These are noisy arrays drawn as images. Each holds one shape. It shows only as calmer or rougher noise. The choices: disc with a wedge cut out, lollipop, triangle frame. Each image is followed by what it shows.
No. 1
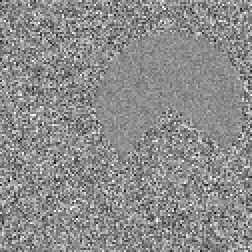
disc with a wedge cut out
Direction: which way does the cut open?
down
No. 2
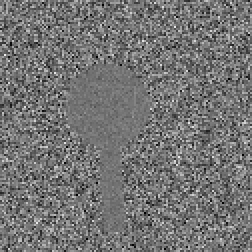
lollipop
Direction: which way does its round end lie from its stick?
up
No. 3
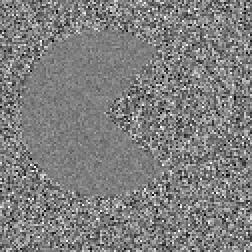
disc with a wedge cut out
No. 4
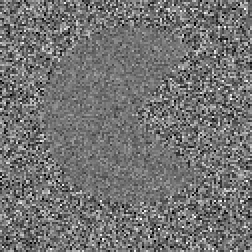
disc with a wedge cut out
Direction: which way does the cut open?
right
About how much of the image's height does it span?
two thirds
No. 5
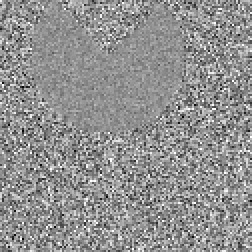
disc with a wedge cut out
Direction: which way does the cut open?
up
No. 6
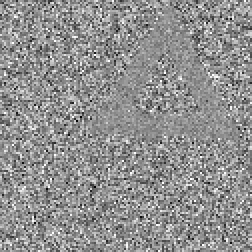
triangle frame
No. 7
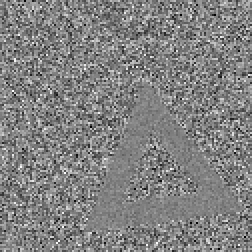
triangle frame
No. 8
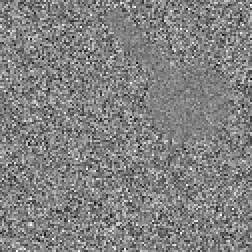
lollipop
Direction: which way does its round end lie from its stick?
down and right
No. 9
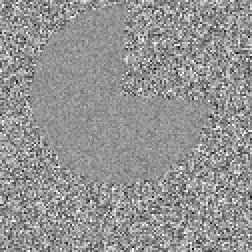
disc with a wedge cut out
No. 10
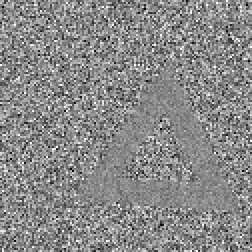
triangle frame
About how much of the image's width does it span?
two thirds
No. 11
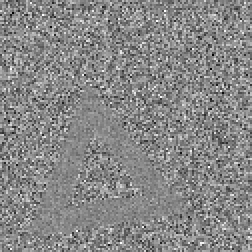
triangle frame
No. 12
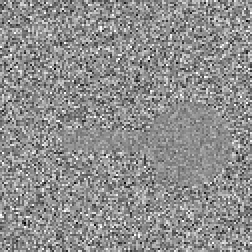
lollipop
